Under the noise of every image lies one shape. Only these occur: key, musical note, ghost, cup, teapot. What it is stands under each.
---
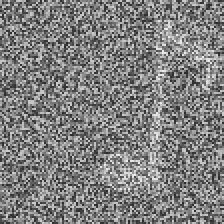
musical note
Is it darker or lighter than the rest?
lighter
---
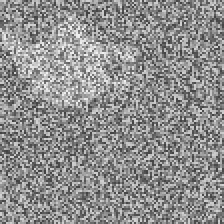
teapot
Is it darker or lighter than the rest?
lighter
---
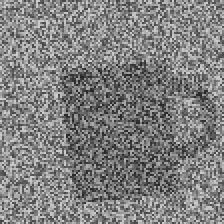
cup
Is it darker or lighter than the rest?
darker
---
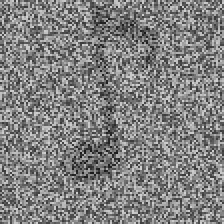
musical note
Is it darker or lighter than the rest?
darker
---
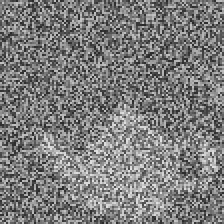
teapot
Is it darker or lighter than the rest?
lighter
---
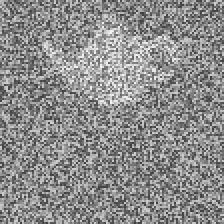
teapot
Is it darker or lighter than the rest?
lighter
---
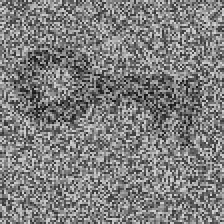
key
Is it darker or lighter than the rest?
darker
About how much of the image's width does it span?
nearly all
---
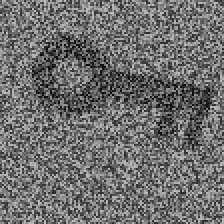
key
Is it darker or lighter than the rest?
darker
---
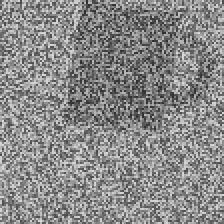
cup
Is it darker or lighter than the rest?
darker
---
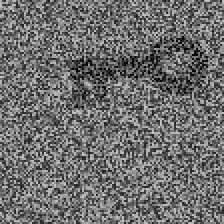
key
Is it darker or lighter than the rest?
darker
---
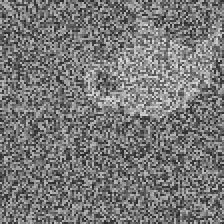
teapot
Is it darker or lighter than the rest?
lighter
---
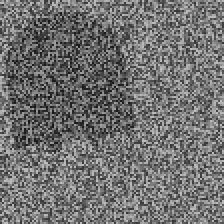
ghost
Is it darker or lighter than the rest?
darker
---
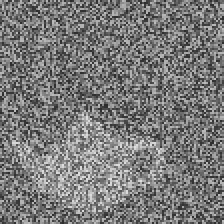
teapot
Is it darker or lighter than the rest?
lighter
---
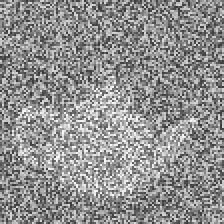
teapot
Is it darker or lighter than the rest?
lighter
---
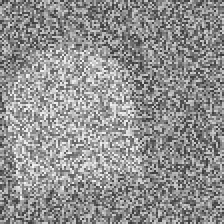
ghost
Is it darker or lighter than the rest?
lighter
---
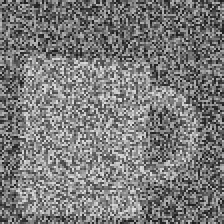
cup
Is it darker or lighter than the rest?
lighter
